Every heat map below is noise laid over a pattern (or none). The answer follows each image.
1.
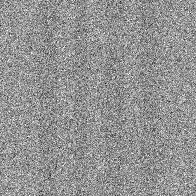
bands of columns
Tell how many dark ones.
4
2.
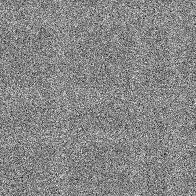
bands of rows crossing bands of columns
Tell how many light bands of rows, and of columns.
3 and 3
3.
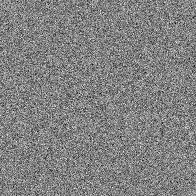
only noise
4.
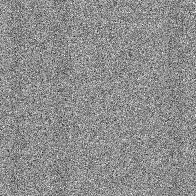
bands of columns
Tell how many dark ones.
3
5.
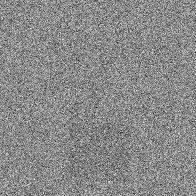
one block
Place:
bottom middle
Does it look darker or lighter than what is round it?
darker
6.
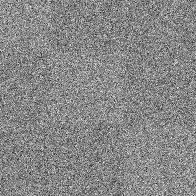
blocks along the diagonal
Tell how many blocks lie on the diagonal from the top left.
3
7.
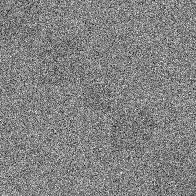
blocks along the diagonal
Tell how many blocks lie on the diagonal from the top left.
5
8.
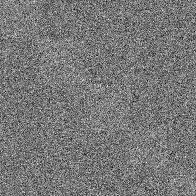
blocks along the diagonal
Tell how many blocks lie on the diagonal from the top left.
5
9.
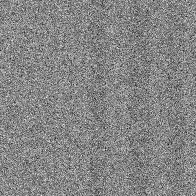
bands of columns
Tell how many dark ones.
3
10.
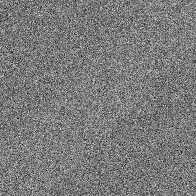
a diagonal band
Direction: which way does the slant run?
bottom left to top right
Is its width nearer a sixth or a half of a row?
a half
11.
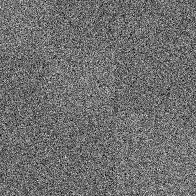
blocks along the diagonal
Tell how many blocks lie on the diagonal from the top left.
3
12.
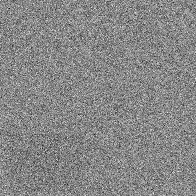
one block
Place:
bottom left
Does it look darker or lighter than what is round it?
darker
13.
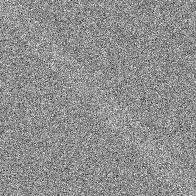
a diagonal band
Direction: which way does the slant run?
top left to bottom right
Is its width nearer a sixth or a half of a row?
a sixth
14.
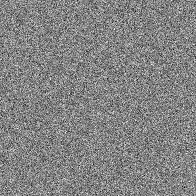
only noise
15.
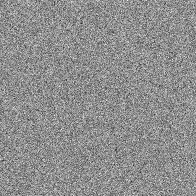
only noise
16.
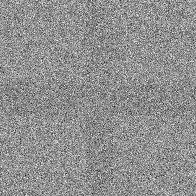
bands of rows crossing bands of columns
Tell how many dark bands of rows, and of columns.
1 and 1
